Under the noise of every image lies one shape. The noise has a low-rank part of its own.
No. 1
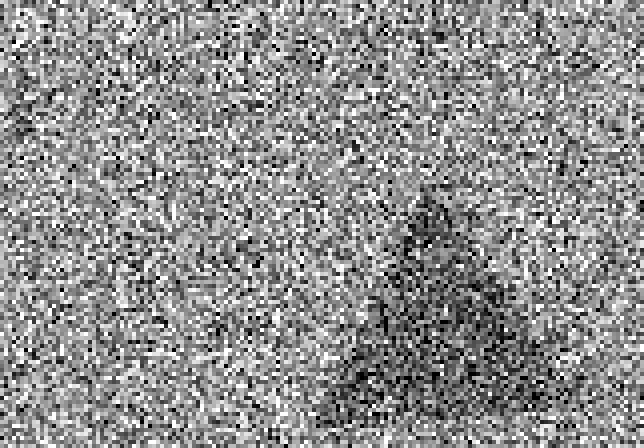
triangle
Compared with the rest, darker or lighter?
darker
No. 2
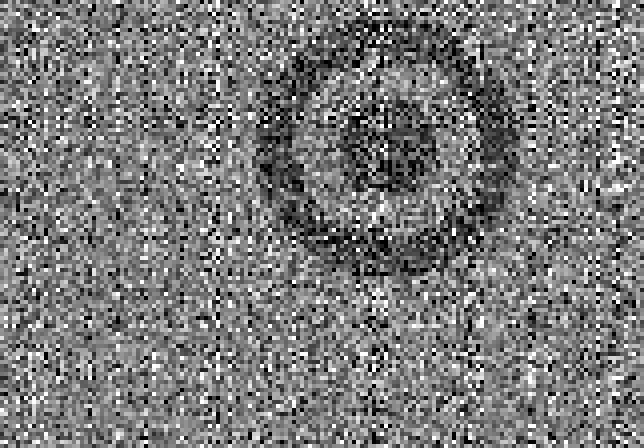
bullseye
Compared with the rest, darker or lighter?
darker
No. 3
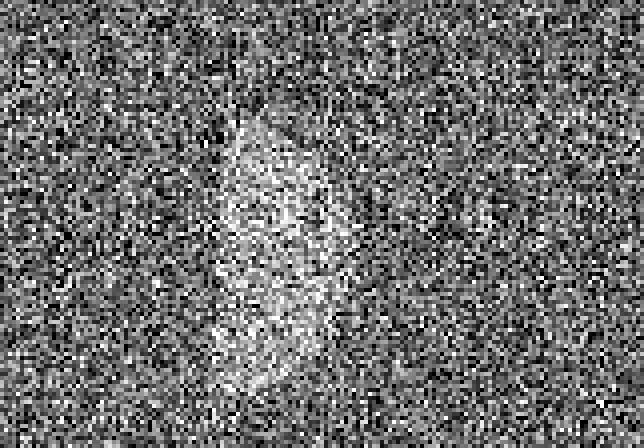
half disc
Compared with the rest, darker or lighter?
lighter
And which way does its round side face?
right
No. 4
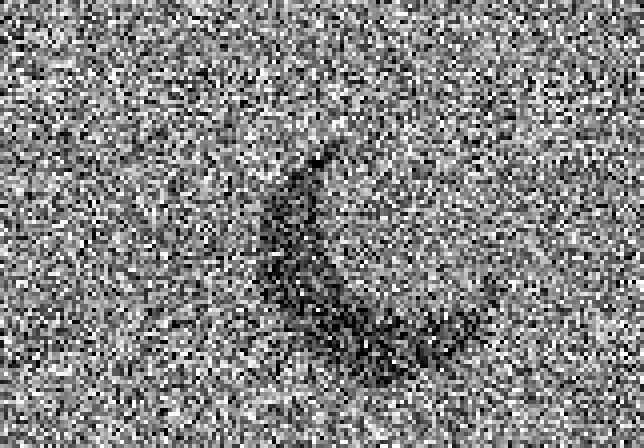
crescent
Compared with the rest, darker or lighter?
darker
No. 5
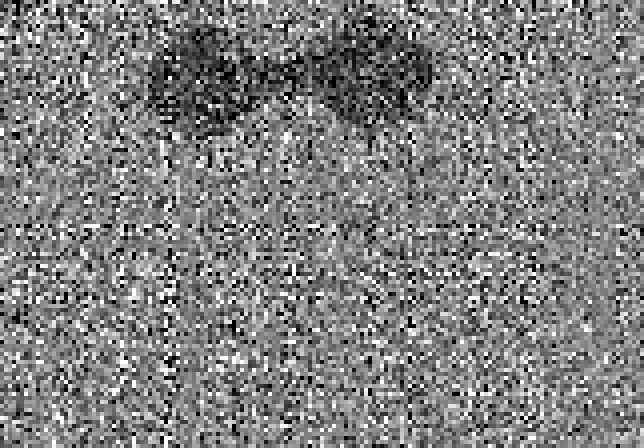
dumbbell
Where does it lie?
top middle
